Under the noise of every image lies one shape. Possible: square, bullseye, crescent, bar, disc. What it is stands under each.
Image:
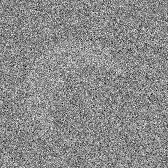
crescent
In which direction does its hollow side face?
down and right
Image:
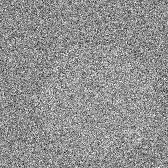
disc
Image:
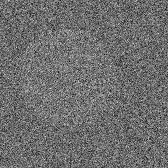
disc
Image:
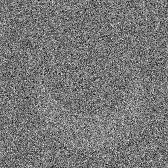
crescent
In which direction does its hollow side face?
up
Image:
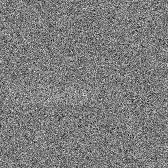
bar
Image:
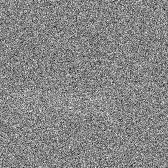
bar
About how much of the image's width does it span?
two thirds
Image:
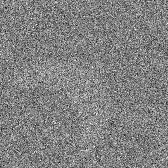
crescent
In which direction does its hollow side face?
down and left
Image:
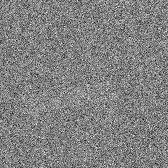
bar
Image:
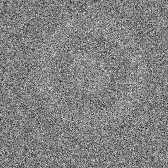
bullseye
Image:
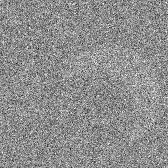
crescent
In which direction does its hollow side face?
down and left
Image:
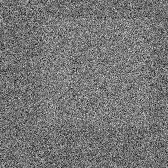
square
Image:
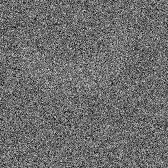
crescent
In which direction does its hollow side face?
up
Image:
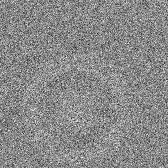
bullseye
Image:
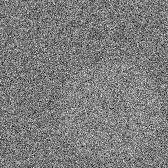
disc
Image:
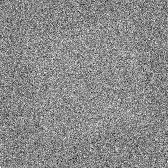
square
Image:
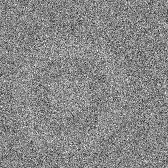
bullseye
